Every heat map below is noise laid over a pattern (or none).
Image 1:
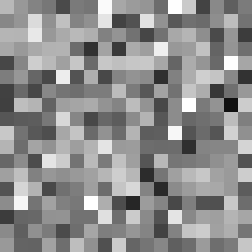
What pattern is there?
only noise
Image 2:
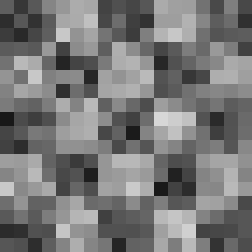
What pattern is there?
a checkerboard
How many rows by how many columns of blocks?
5 by 5
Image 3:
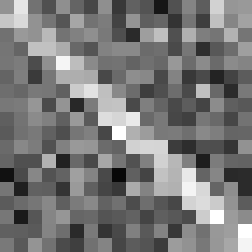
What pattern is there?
a diagonal band
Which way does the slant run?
top left to bottom right
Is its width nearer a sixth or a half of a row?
a sixth
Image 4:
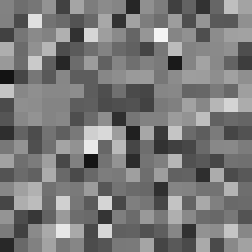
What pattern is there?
only noise
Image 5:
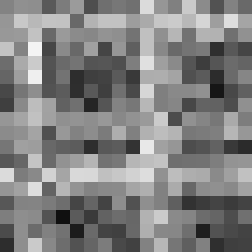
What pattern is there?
bands of rows crossing bands of columns
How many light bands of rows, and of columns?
3 and 2
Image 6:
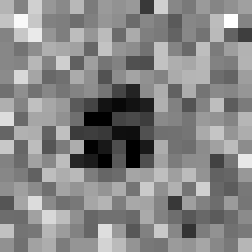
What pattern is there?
one block
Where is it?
centre
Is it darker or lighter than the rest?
darker
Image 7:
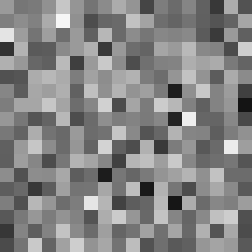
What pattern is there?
only noise
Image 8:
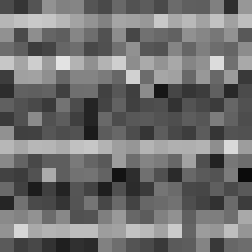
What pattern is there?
bands of rows
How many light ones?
4
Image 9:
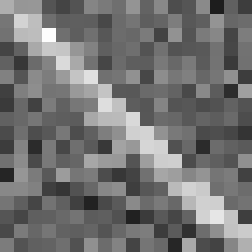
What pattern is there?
a diagonal band
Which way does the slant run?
top left to bottom right
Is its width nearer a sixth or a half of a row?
a sixth
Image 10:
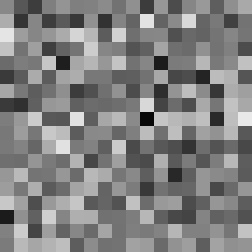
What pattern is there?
only noise
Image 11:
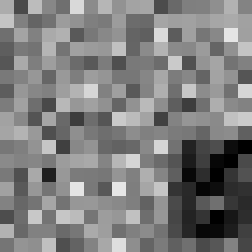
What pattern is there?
one block
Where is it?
bottom right
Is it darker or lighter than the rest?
darker
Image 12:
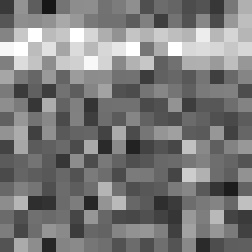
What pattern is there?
one band of rows
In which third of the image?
top
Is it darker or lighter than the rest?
lighter
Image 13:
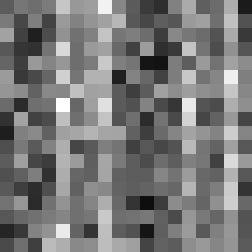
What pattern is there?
bands of columns
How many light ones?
4
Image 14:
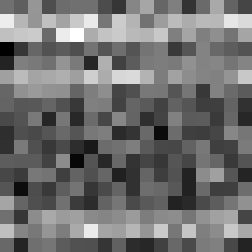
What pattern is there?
bands of rows
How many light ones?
3
